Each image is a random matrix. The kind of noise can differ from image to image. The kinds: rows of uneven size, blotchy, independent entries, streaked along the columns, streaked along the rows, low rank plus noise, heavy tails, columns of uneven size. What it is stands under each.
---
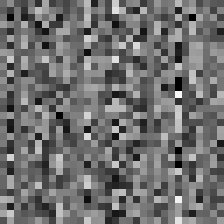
columns of uneven size
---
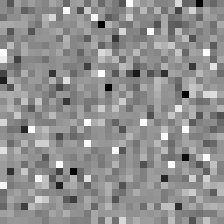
heavy tails
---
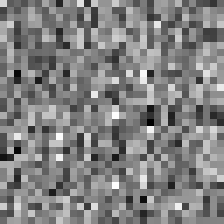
low rank plus noise
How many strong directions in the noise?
three or four
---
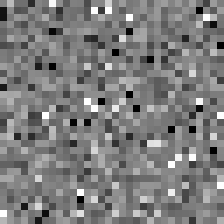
heavy tails
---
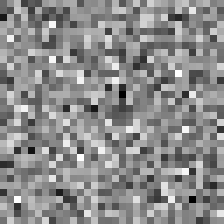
independent entries
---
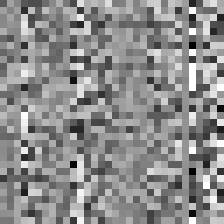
columns of uneven size
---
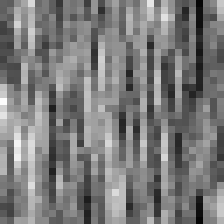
streaked along the columns
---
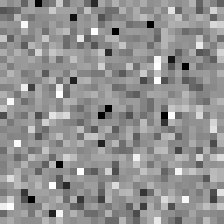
heavy tails
